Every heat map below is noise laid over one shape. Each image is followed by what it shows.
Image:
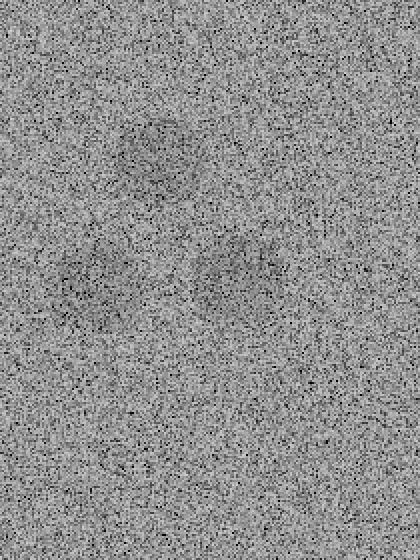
three dots
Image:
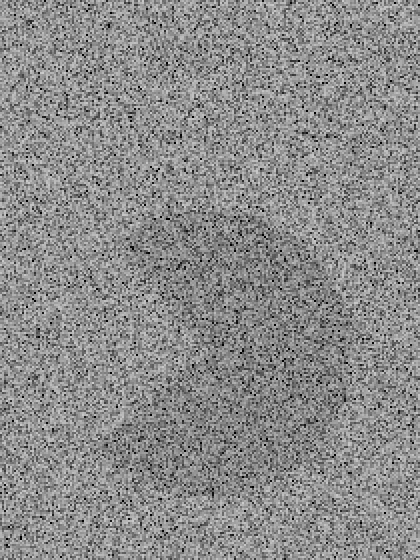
disc with a wedge cut out
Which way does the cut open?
left
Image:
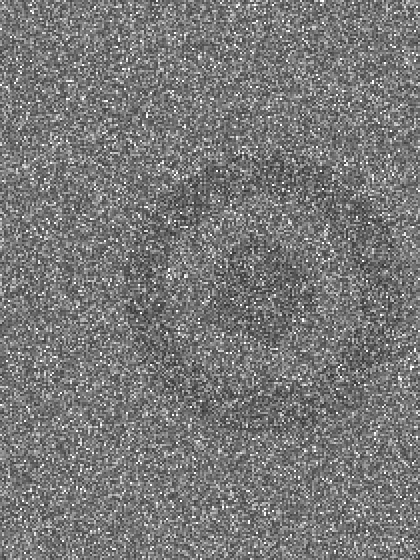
bullseye
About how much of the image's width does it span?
two thirds
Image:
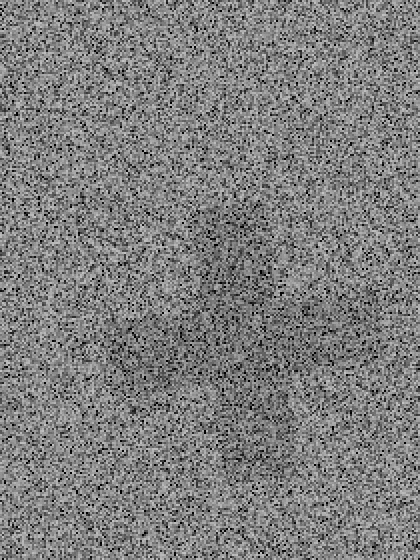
cross
